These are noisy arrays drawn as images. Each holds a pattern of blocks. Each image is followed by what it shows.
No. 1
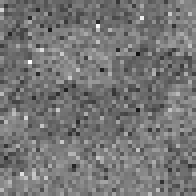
no symmetry
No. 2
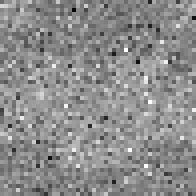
left and right mirror each other
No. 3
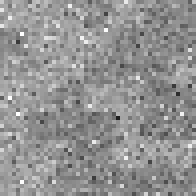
no symmetry
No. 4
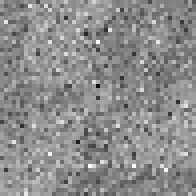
mirrored about the diagonal from the bottom left
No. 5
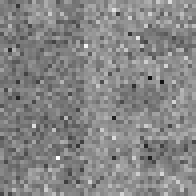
top and bottom mirror each other
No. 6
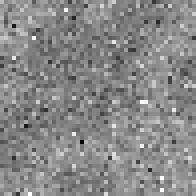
mirrored about the diagonal from the top left
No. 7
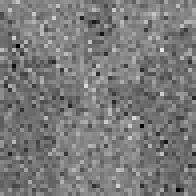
left and right mirror each other
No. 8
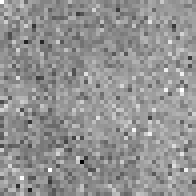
top and bottom mirror each other
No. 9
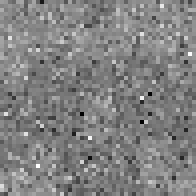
left and right mirror each other
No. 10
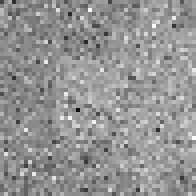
top and bottom mirror each other
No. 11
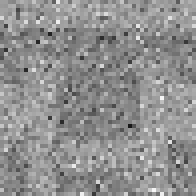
left and right mirror each other
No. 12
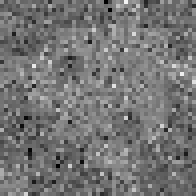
mirrored about the diagonal from the bottom left
